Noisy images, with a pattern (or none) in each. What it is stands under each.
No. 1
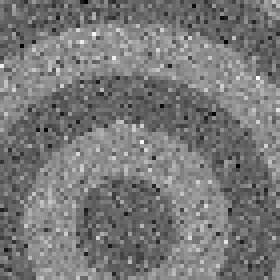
rings round one point
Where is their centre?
bottom middle
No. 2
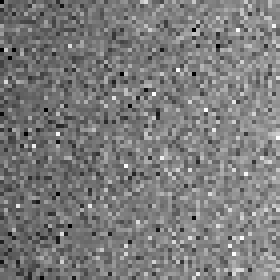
a smooth slope
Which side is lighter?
right
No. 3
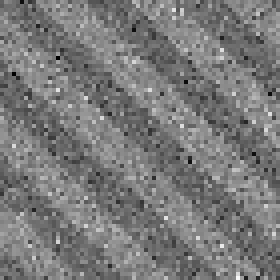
diagonal stripes
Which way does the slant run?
top left to bottom right
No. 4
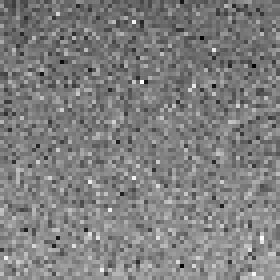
a smooth slope
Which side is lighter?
bottom
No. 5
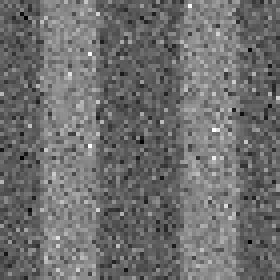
vertical stripes
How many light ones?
2
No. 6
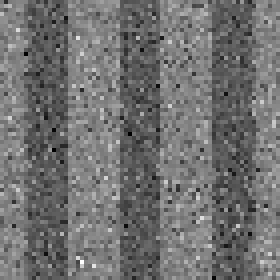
vertical stripes
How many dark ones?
3
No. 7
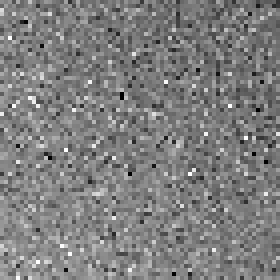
a smooth slope
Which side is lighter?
bottom left
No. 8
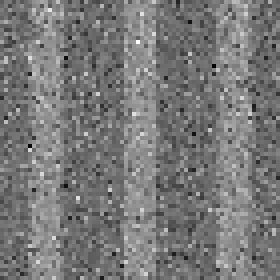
vertical stripes
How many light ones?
3
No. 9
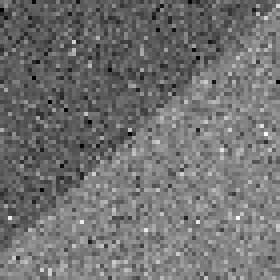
a sharp edge
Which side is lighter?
bottom right
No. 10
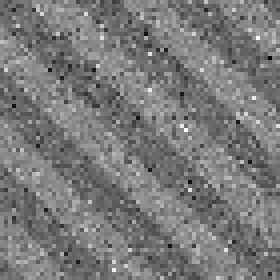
diagonal stripes
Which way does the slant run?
top left to bottom right
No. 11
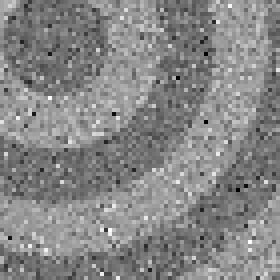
rings round one point
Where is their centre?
top left
